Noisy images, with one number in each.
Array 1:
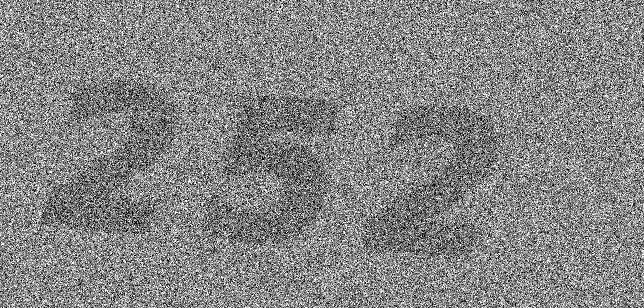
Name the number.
252
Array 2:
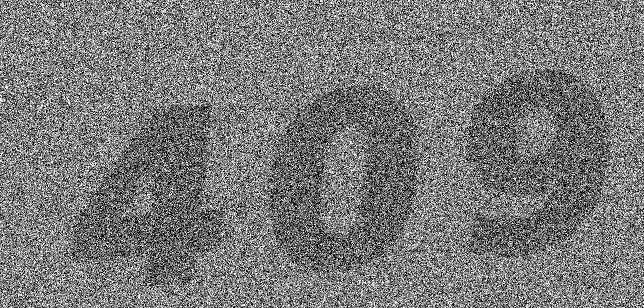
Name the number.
409
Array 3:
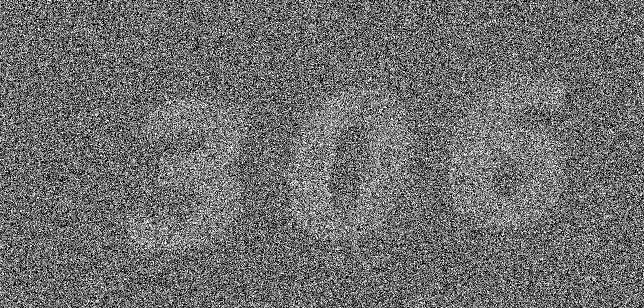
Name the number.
306
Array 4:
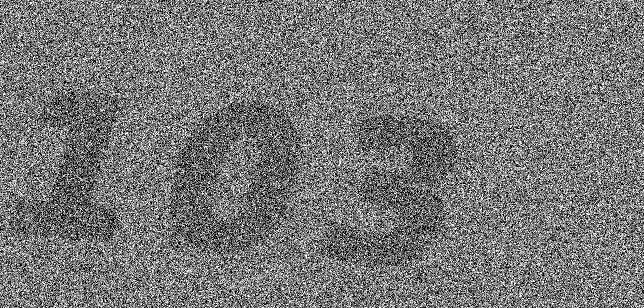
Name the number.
103
